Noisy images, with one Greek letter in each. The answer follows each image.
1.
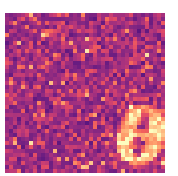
theta
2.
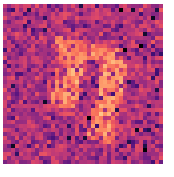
eta
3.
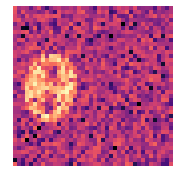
theta
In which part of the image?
middle left
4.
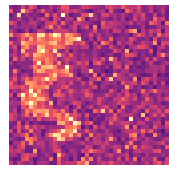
xi
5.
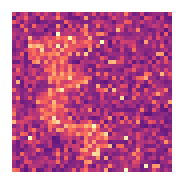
xi
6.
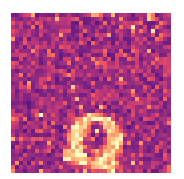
omega
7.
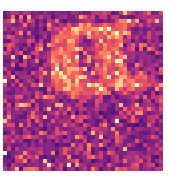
alpha
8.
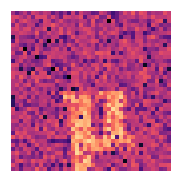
mu
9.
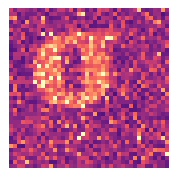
sigma
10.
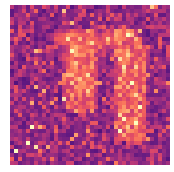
eta
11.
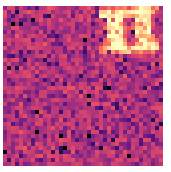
pi
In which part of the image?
top right
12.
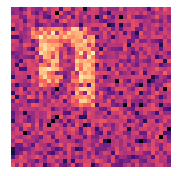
eta
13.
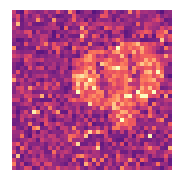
phi
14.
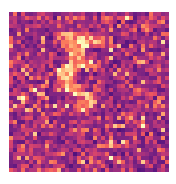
xi
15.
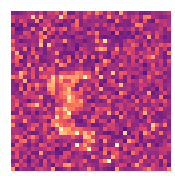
xi
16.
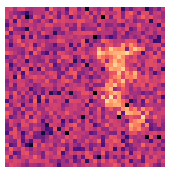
xi
